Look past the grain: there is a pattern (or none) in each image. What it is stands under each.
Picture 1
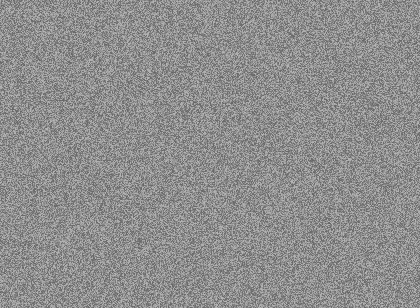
only noise
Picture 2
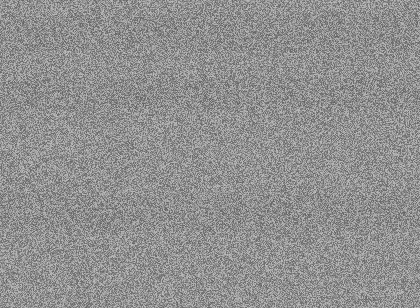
bands of rows
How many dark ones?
3
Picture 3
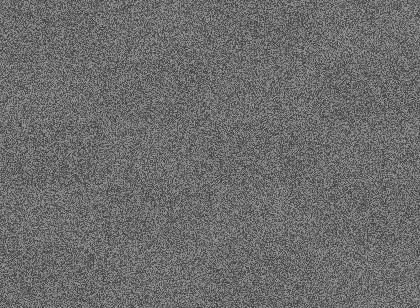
a checkerboard
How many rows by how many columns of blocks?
5 by 4
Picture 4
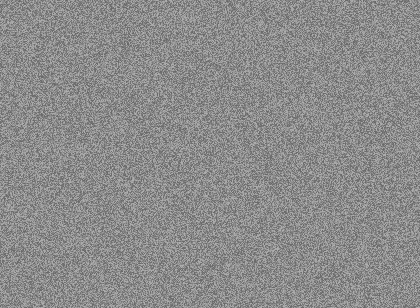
only noise
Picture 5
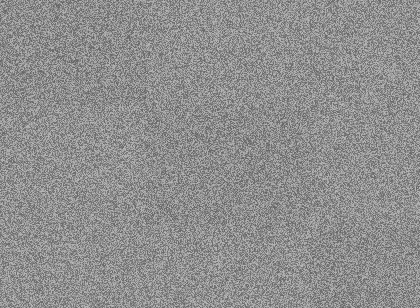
blocks along the diagonal
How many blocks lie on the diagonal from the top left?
3
